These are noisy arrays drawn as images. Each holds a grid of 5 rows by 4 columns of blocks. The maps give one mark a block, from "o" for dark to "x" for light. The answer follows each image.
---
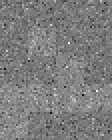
o o o o
o x o o
o o x o
x x x x
x o o o
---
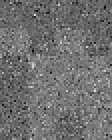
o o o o
x o x o
o x x x
o x x x
o x o x
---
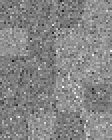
o o o x
x o x x
o o x x
o o x o
o x o x
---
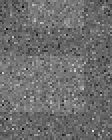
o x x o
o o o o
x x x o
x x x o
o o o o
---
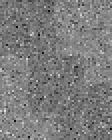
o o x x
o o x x
x o o x
x o o o
x x o o
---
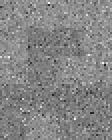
x x x x
x o o x
x o x x
o o o o
o x o o
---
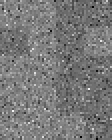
x x o o
o x o x
x x o o
x x o o
x x x o
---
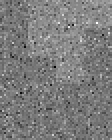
o x x x
o x x o
o o x o
o o o o
o o o o
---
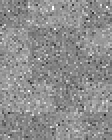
o x x o
x o o x
x o o o
x x o x
o o x o
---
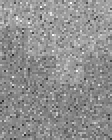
x x x x
o x x x
o o x o
o o o o
o o o o
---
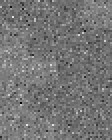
o o o x
x o o o
x x o o
x o o o
x x o o
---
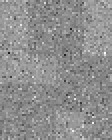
x o o x
x o o x
x x o o
o o o o
o o x o
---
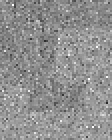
o o o o
o o x x
o o x x
x o o x
x x x x
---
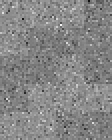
x x x o
x o o o
o o x o
o x x x
x x o o
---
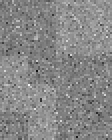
o o x x
o o x x
x o o o
x x o o
o x o o
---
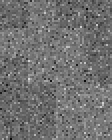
o x o o
x x x o
o x x o
o o x x
o o x x
